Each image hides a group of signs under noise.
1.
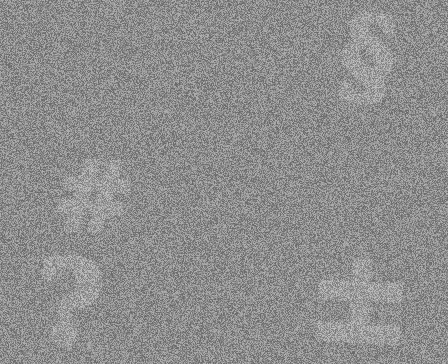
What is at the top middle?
nothing
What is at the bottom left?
question mark
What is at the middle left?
hash sign
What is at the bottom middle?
nothing
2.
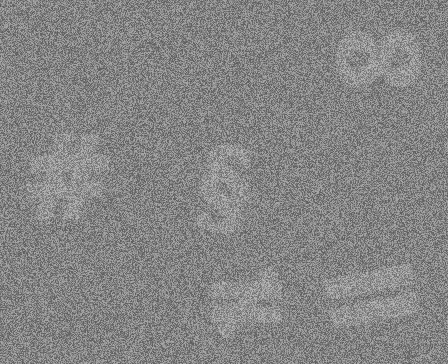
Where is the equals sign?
bottom right
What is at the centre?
section sign
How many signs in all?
5
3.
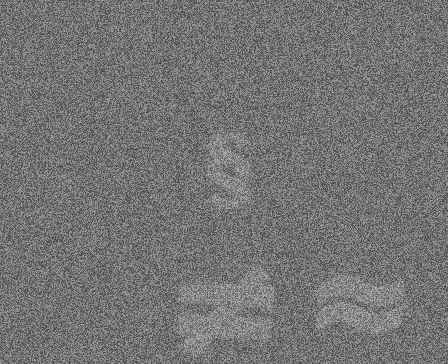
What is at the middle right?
nothing
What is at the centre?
section sign
